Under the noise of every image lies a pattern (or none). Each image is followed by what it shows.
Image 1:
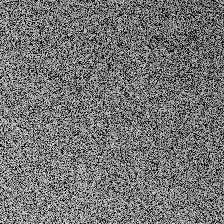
a smooth slope
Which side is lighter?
bottom left
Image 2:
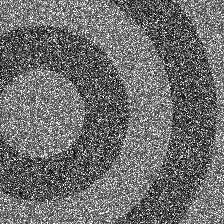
rings round one point
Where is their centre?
middle left
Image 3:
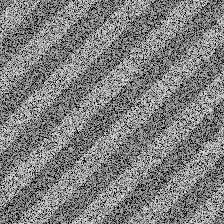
diagonal stripes
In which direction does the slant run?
bottom left to top right
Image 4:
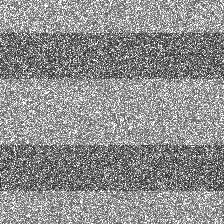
horizontal stripes
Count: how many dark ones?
2
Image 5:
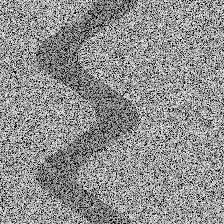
a wavy band
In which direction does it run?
top to bottom
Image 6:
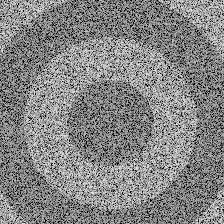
rings round one point
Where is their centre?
centre
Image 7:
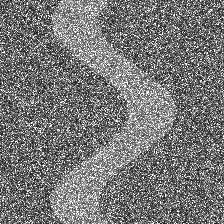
a wavy band
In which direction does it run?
top to bottom
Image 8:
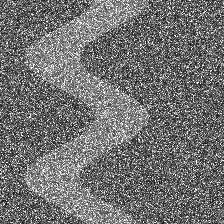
a wavy band
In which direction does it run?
top to bottom
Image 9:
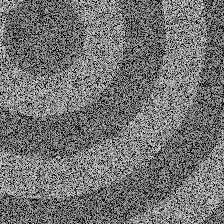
rings round one point
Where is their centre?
top left
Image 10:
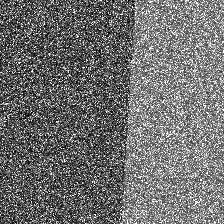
a sharp edge
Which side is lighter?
right
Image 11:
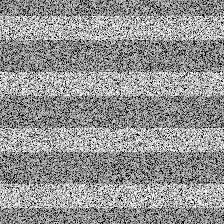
horizontal stripes
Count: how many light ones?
4
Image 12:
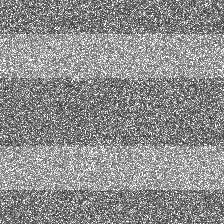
horizontal stripes
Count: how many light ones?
2
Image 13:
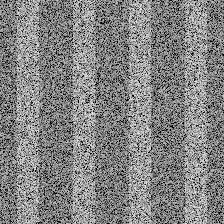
vertical stripes
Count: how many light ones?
4
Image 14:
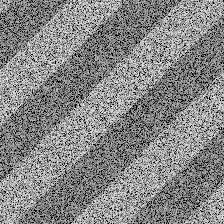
diagonal stripes
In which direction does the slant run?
bottom left to top right
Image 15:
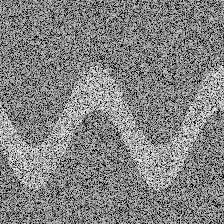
a wavy band
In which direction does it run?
left to right
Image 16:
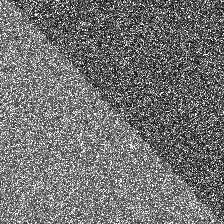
a sharp edge
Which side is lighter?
bottom left
